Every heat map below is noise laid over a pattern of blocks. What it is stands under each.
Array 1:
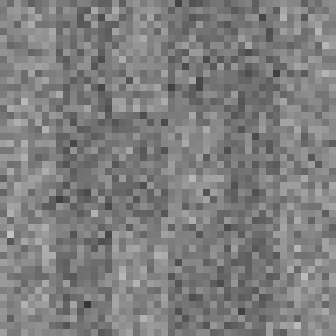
top and bottom mirror each other
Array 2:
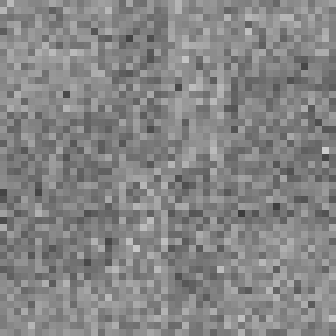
the same after a half turn
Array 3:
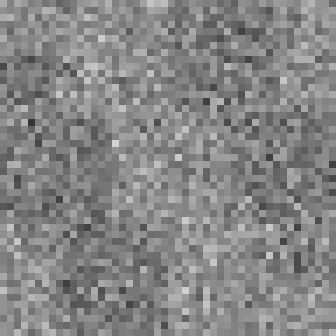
the same after a half turn
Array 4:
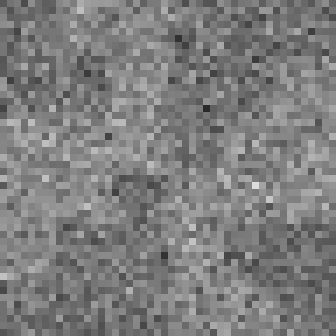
the same after a half turn
